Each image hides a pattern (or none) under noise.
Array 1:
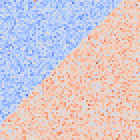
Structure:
a sharp edge
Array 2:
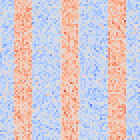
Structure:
vertical stripes
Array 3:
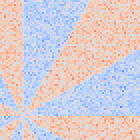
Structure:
spokes from one point
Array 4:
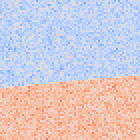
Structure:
a sharp edge
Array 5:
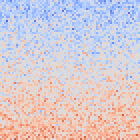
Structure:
a smooth slope
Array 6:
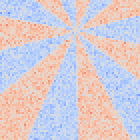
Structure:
spokes from one point
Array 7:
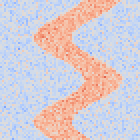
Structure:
a wavy band
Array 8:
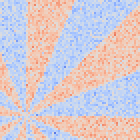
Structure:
spokes from one point
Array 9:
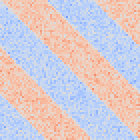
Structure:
diagonal stripes
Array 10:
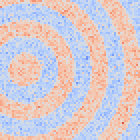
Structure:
rings round one point
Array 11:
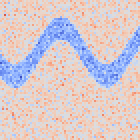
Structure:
a wavy band
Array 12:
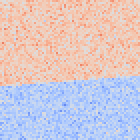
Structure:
a sharp edge
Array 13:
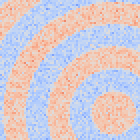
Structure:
rings round one point
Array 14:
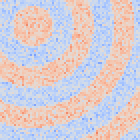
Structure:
rings round one point
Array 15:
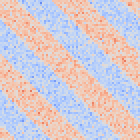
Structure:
diagonal stripes
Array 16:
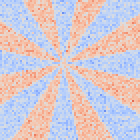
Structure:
spokes from one point
